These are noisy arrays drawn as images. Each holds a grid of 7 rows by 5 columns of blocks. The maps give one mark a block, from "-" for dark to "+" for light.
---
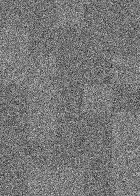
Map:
- - + - -
+ - - - -
+ + - - +
- + - + -
- + - - +
- - - - +
- + + - +
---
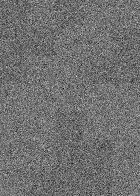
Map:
- + - + +
- - + + -
- + + - -
+ + + + +
+ + - + +
+ + - - +
+ - - - +
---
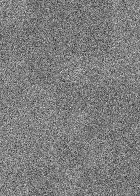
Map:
+ - - - +
- - - - +
+ - + + +
+ + - - -
+ + + - -
+ + - + -
+ - + - -
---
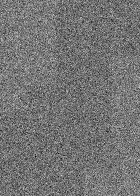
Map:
+ + - - -
+ + - - -
+ + - - +
+ - - - +
- - - - +
- - - - +
- - - + +
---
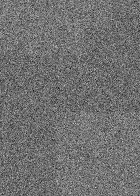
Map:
+ + + + -
+ + + - -
- - - - -
- - - - -
- - + + +
- - + + +
- - + + +
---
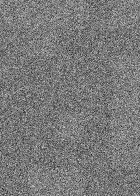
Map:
+ + + - +
- + - - -
- - - - +
- - - - +
- - + - +
- - - - +
- + + - -
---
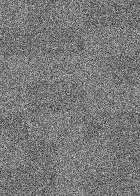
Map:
+ - + - -
- - - + +
+ + + + -
+ - - + +
- + + - -
+ - + + -
- - + - -
